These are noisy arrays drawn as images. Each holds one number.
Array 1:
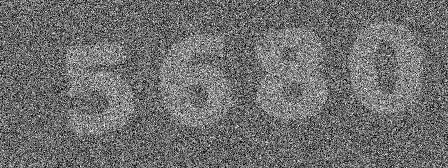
5680
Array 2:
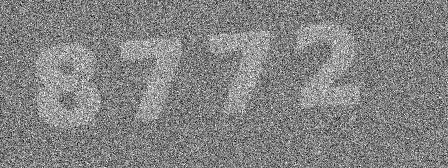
8772
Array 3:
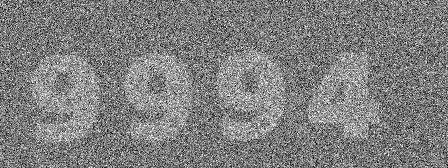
9994
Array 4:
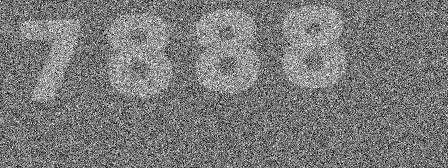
7888
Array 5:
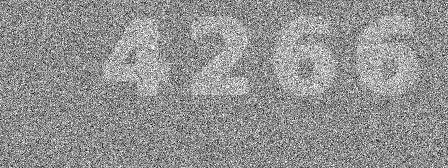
4266
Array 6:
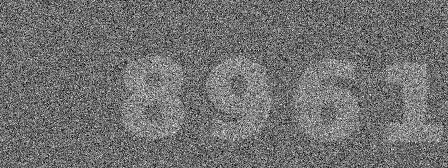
8961
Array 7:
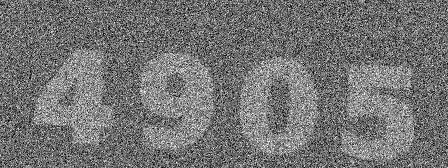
4905
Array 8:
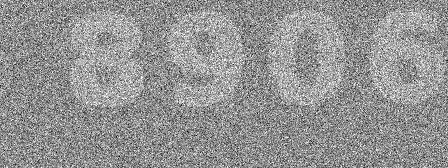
8906
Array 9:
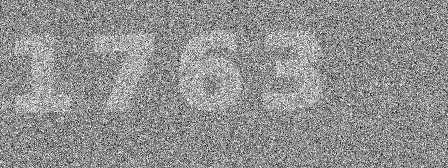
1763
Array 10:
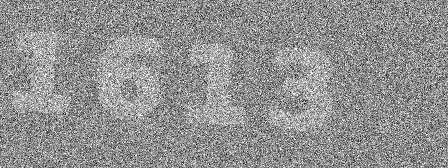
1613
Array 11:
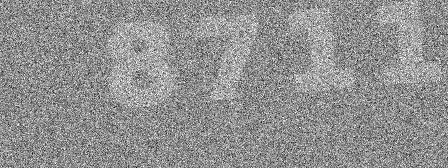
8711
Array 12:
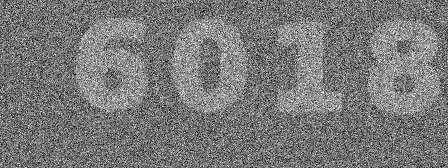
6018
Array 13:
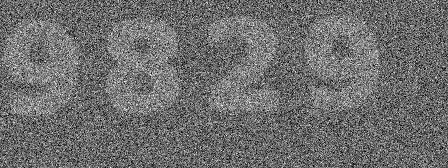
9829
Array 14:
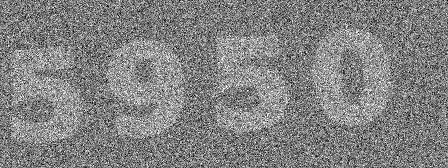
5950
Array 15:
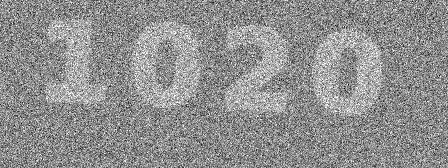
1020
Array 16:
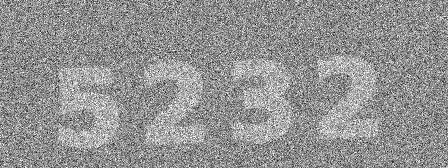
5232
